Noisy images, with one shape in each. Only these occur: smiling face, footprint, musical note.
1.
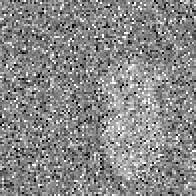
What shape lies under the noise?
footprint
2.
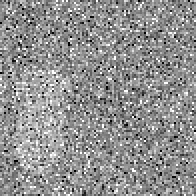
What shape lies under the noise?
footprint
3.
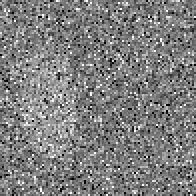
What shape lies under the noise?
footprint
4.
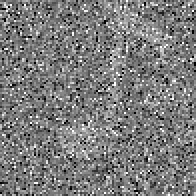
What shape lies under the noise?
musical note
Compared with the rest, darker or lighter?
lighter
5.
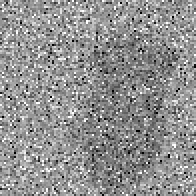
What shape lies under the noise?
footprint
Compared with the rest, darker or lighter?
darker
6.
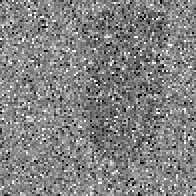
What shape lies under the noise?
footprint
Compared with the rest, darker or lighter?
darker
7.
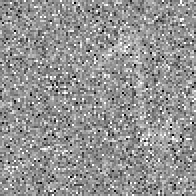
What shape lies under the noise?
musical note
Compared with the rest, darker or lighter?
lighter
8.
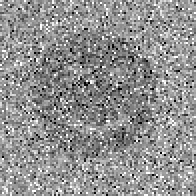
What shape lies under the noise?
smiling face
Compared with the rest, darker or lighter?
darker
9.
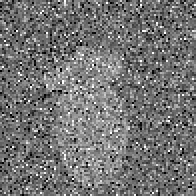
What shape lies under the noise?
footprint
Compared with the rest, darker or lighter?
lighter
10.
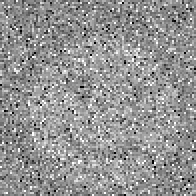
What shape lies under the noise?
smiling face
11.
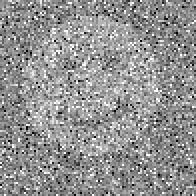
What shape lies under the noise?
smiling face
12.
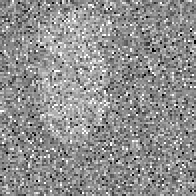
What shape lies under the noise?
footprint
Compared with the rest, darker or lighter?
lighter
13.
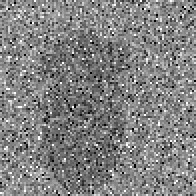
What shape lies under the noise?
footprint
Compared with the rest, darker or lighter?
darker
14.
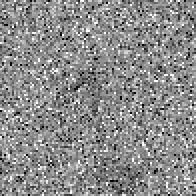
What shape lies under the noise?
musical note
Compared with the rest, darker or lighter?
darker
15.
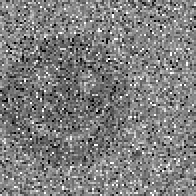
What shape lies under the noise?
smiling face
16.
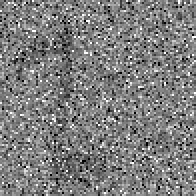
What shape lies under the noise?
musical note
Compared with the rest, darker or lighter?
darker
